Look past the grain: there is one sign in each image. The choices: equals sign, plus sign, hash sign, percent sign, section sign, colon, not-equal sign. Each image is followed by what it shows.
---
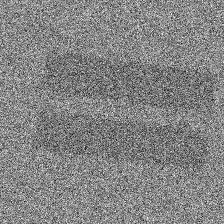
equals sign
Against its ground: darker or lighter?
darker
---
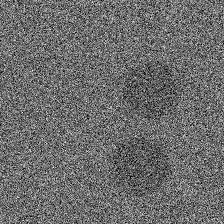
colon
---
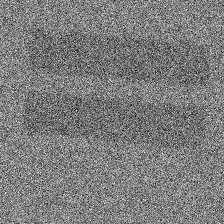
equals sign
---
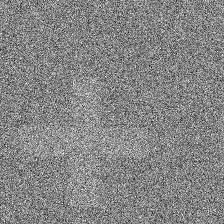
plus sign
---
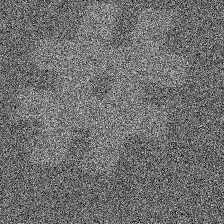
hash sign
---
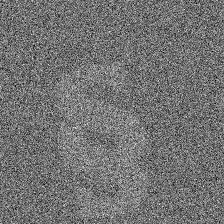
section sign
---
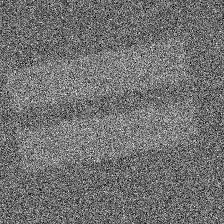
equals sign
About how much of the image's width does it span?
nearly all
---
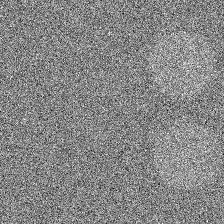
colon
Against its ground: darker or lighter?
lighter
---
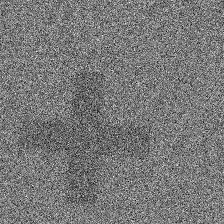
plus sign
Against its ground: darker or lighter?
darker
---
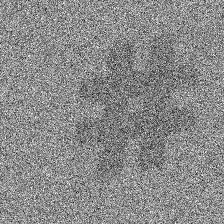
hash sign
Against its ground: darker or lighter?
darker
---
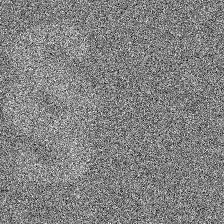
section sign
